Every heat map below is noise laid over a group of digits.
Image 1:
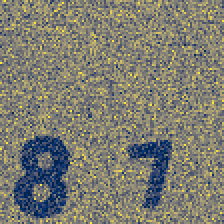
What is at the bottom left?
8
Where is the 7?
bottom right
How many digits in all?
2
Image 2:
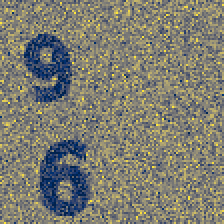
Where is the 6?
bottom left
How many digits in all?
2
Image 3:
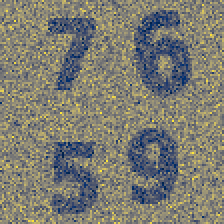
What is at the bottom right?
9
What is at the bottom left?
5
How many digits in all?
4
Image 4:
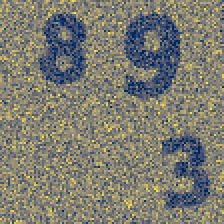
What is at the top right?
9
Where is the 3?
bottom right
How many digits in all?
3
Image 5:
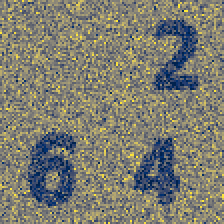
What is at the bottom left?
6
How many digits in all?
3
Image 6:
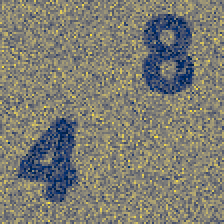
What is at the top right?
8
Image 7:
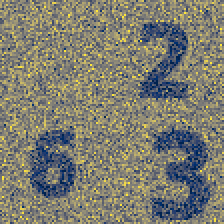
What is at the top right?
2
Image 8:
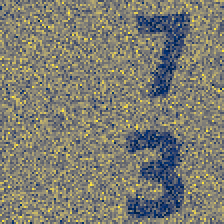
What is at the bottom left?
nothing
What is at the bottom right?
3
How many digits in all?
2
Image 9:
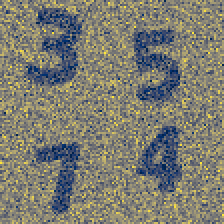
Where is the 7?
bottom left
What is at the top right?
5
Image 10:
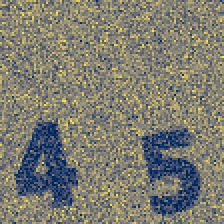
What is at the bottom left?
4
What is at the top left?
nothing
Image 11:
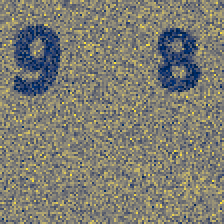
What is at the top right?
8
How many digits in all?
2
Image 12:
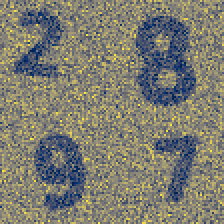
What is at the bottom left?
9
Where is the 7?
bottom right
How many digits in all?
4
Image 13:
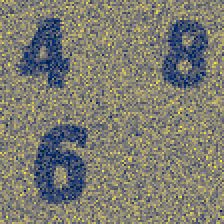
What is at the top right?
8
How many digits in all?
3
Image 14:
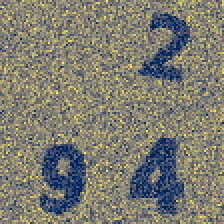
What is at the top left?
nothing
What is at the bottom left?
9
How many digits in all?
3
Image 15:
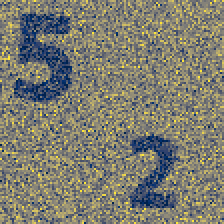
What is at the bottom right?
2
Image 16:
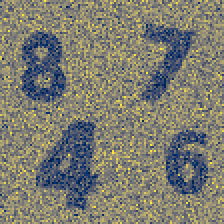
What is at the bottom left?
4
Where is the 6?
bottom right
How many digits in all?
4
